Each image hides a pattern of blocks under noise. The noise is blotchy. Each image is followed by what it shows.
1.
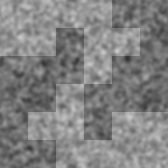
the same after a half turn
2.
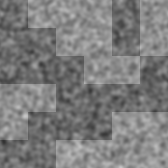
no symmetry
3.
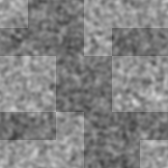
the same after a half turn
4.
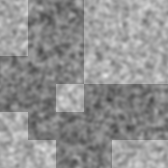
mirrored about the diagonal from the bottom left
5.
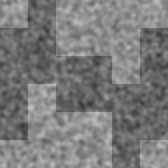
the same after a half turn
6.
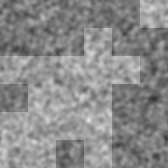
mirrored about the diagonal from the bottom left
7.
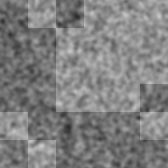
mirrored about the diagonal from the bottom left
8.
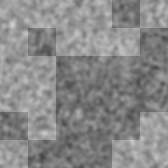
mirrored about the diagonal from the top left
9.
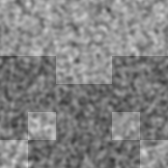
left and right mirror each other
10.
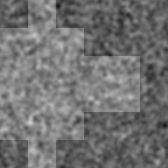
top and bottom mirror each other
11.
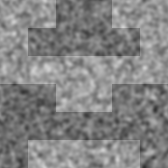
left and right mirror each other
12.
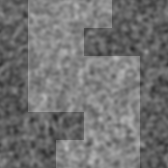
the same after a half turn
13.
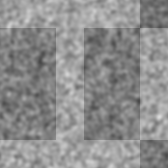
top and bottom mirror each other
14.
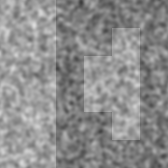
top and bottom mirror each other
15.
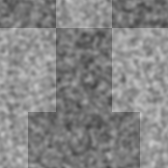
left and right mirror each other
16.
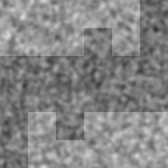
the same after a half turn
